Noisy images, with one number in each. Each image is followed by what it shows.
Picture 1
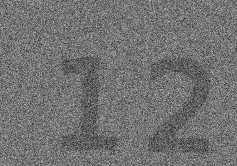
12
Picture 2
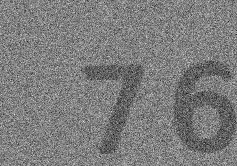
76
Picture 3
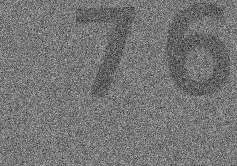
76
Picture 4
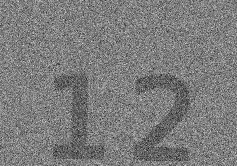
12
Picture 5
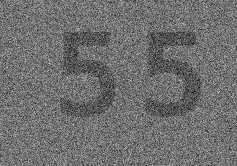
55
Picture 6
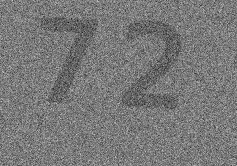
72
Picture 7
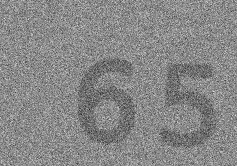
65
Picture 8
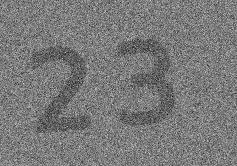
23
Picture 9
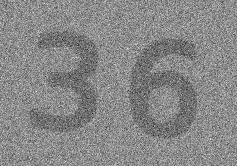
36
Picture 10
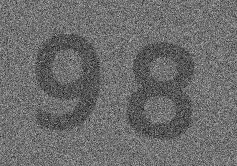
98
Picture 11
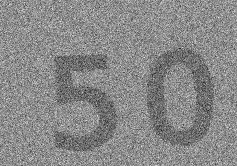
50
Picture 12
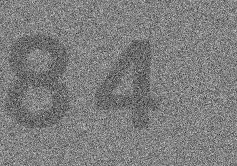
84
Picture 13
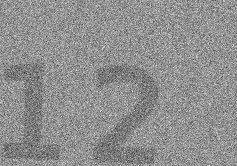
12
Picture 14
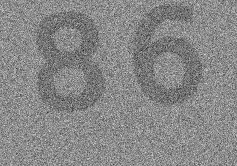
86
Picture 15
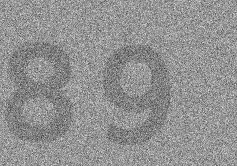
89
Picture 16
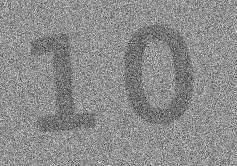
10
